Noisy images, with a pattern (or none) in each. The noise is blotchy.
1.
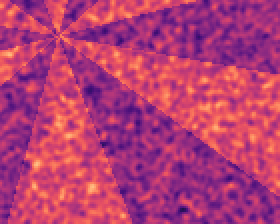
spokes from one point
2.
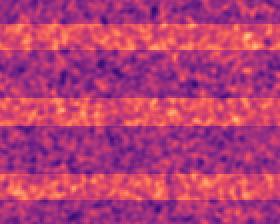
horizontal stripes
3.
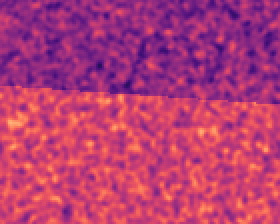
a sharp edge
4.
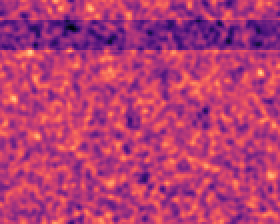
one horizontal stripe
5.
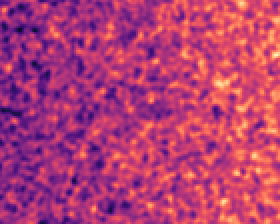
a smooth slope
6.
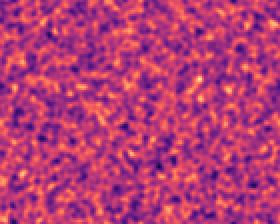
only noise
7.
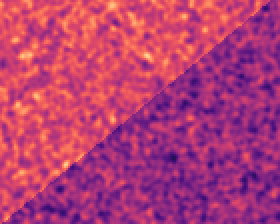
a sharp edge
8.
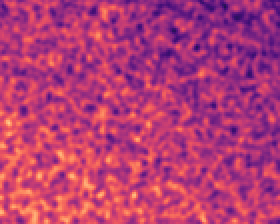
a smooth slope
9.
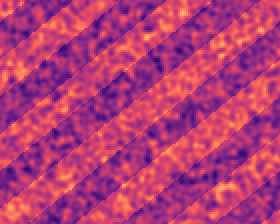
diagonal stripes
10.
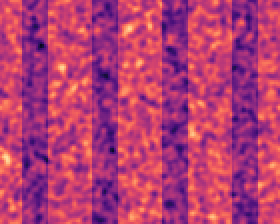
vertical stripes
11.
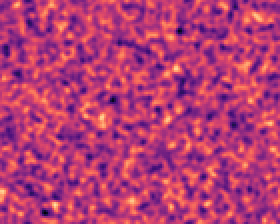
only noise
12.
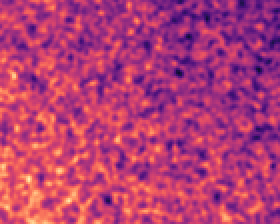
a smooth slope
